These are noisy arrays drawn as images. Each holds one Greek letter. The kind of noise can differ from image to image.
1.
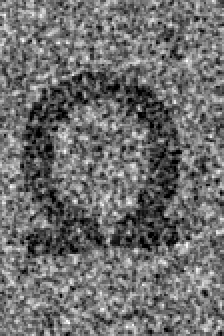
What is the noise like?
blotchy
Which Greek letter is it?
omega
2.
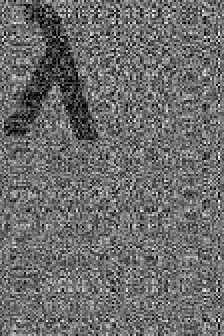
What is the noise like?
low rank plus noise
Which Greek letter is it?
lambda
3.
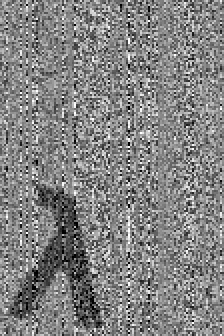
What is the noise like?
columns of uneven size
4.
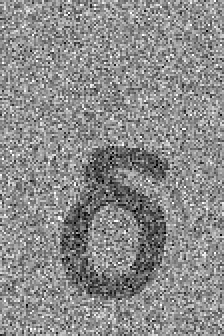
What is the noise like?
independent entries
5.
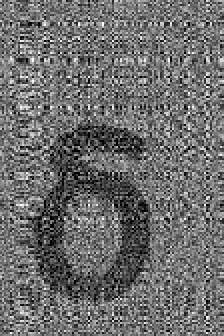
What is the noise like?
low rank plus noise
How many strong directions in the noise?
two
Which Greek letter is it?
delta
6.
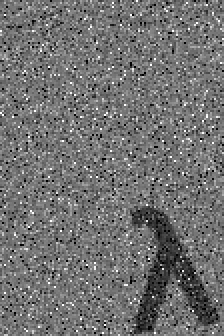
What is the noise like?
heavy tails
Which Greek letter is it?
lambda
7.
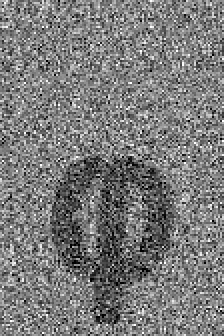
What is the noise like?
low rank plus noise
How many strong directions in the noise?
five to eight
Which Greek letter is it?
phi
